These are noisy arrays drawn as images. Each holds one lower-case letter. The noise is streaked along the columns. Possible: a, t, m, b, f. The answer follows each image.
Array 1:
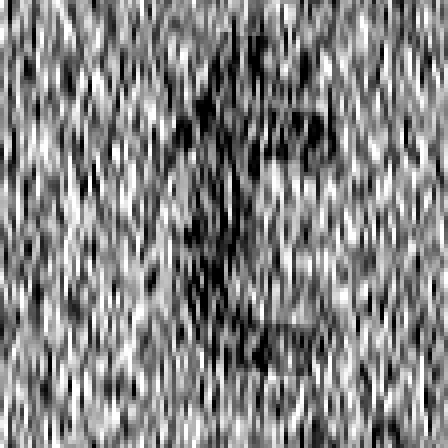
t
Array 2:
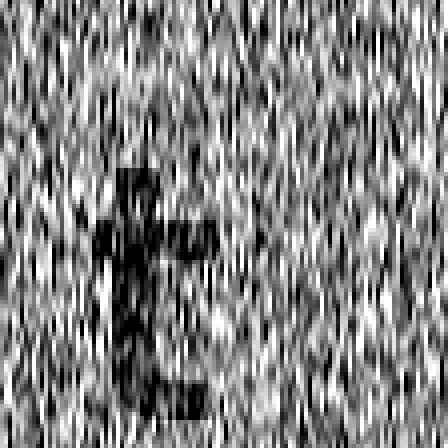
t
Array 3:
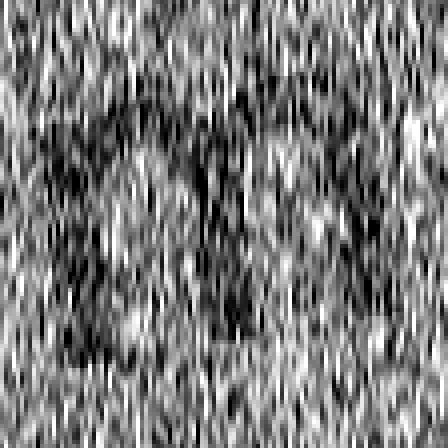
m
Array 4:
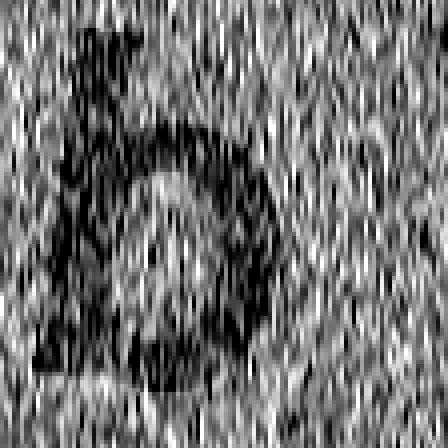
b
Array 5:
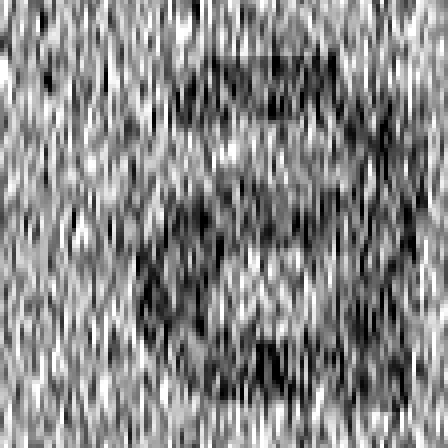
a
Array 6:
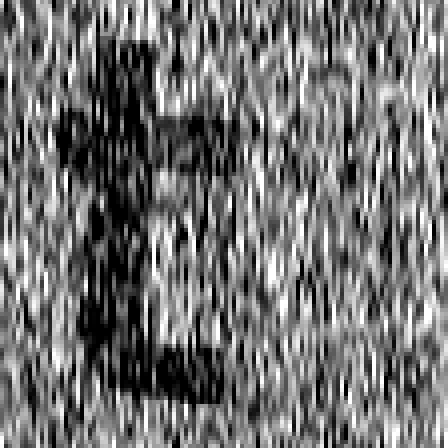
t
